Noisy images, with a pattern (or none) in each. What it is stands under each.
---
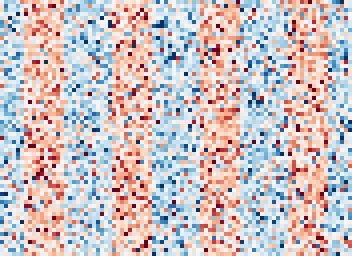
vertical stripes
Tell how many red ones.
4
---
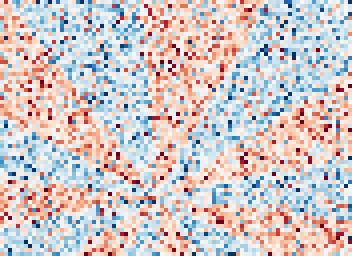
spokes from one point
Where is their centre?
bottom middle
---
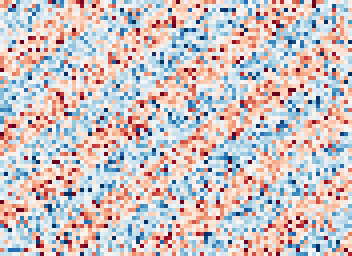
diagonal stripes
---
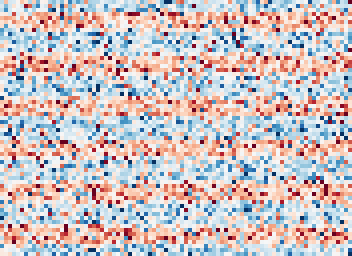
horizontal stripes
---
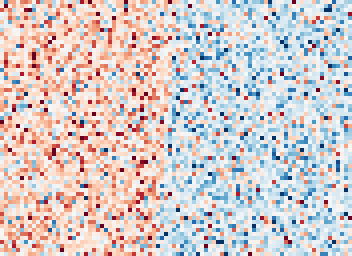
a sharp edge
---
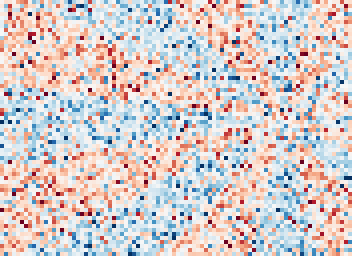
spokes from one point
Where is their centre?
middle right
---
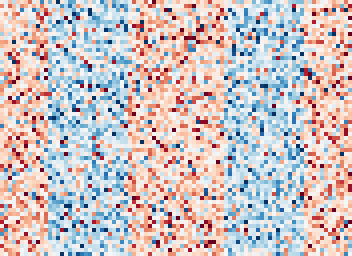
vertical stripes
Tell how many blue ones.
2
